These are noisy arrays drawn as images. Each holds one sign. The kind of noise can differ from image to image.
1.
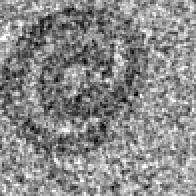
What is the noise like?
blotchy
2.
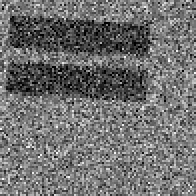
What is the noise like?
independent entries
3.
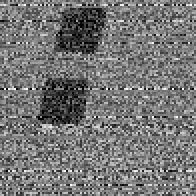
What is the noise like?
rows of uneven size
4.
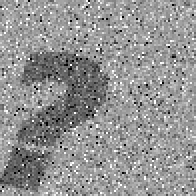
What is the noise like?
heavy tails
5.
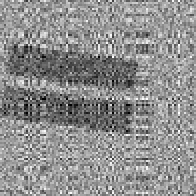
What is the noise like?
low rank plus noise
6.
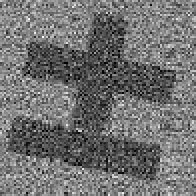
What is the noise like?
low rank plus noise
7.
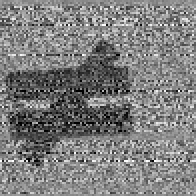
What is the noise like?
rows of uneven size
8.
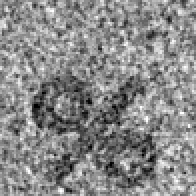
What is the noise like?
blotchy
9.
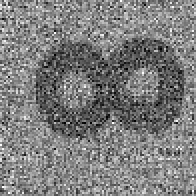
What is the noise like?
low rank plus noise
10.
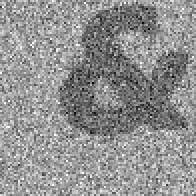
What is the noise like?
independent entries
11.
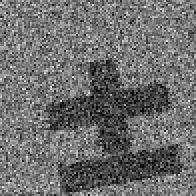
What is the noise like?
independent entries
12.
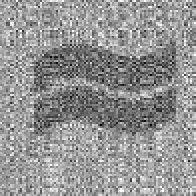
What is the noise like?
low rank plus noise
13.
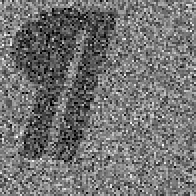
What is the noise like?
independent entries
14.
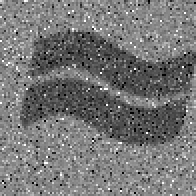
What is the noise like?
heavy tails
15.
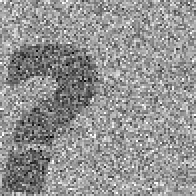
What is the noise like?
independent entries
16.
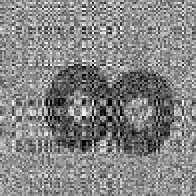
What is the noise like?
low rank plus noise
